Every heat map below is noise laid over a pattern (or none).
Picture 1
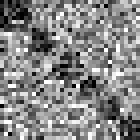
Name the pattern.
blocks along the diagonal
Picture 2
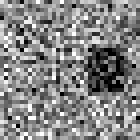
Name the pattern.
one block
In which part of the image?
middle right
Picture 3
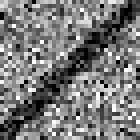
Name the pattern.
a diagonal band
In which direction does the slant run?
bottom left to top right
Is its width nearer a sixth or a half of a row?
a sixth
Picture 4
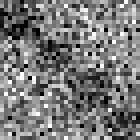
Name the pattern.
blocks along the diagonal
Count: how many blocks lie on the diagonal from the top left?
4
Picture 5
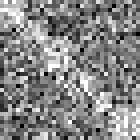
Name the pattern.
blocks along the diagonal
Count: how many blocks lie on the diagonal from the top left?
6
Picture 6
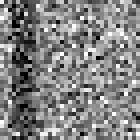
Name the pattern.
one band of columns
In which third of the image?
left
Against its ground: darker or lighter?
darker
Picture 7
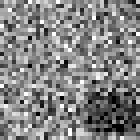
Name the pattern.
one block
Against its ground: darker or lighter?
darker
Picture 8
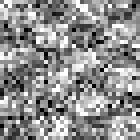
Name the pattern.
a checkerboard
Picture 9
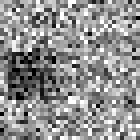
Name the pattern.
one block
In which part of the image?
middle left
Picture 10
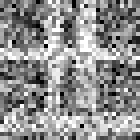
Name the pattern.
bands of rows crossing bands of columns
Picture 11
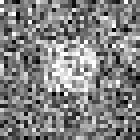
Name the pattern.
one block
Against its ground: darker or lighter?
lighter
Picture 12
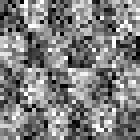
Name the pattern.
a checkerboard
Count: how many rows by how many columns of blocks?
4 by 6
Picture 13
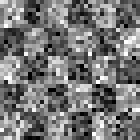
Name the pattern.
a checkerboard
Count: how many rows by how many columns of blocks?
5 by 6
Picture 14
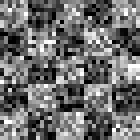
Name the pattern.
a checkerboard
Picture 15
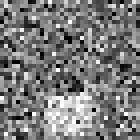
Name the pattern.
one block
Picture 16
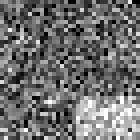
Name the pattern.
one block
